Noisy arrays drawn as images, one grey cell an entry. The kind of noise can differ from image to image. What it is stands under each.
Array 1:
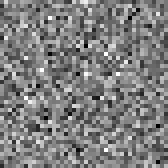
independent entries
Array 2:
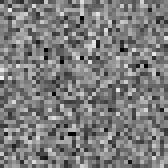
independent entries
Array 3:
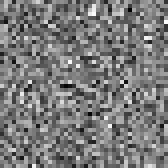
low rank plus noise
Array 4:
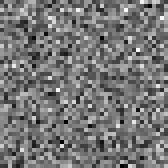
independent entries
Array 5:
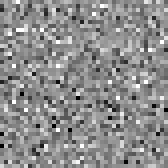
heavy tails
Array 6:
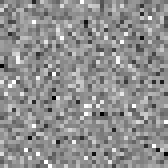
heavy tails
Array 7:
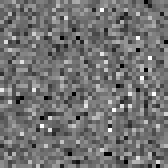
heavy tails
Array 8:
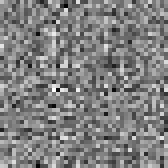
low rank plus noise
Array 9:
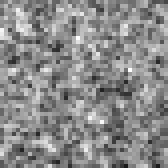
blotchy
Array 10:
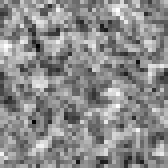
blotchy
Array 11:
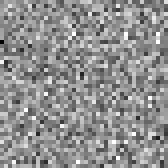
independent entries
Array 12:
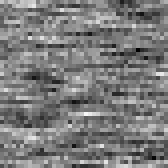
streaked along the rows
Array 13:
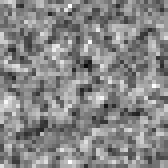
blotchy
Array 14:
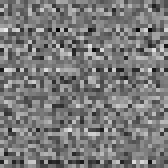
rows of uneven size
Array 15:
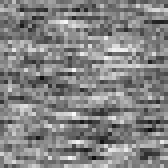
streaked along the rows
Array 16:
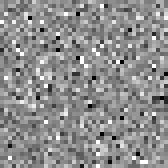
heavy tails
